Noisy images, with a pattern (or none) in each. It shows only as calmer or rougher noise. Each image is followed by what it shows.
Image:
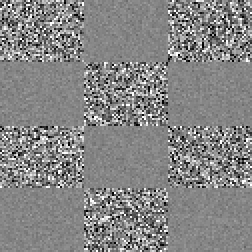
a checkerboard
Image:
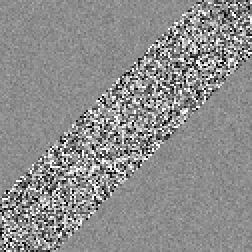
a diagonal band
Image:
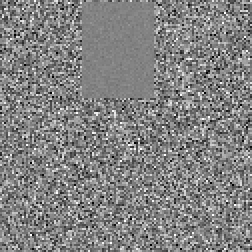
one block
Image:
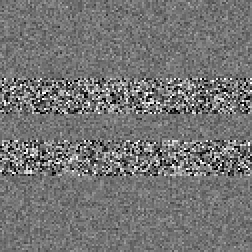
bands of rows
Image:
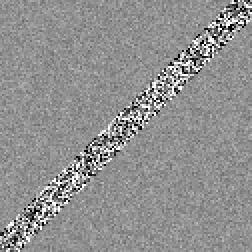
a diagonal band
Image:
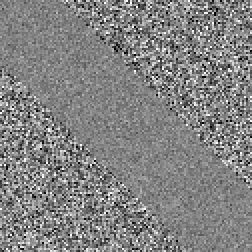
a diagonal band
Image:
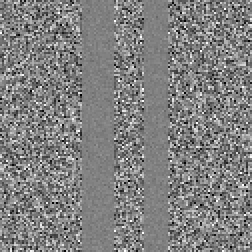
bands of columns
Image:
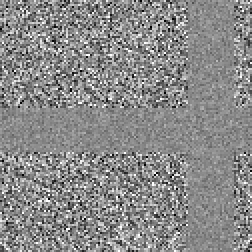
bands of rows crossing bands of columns
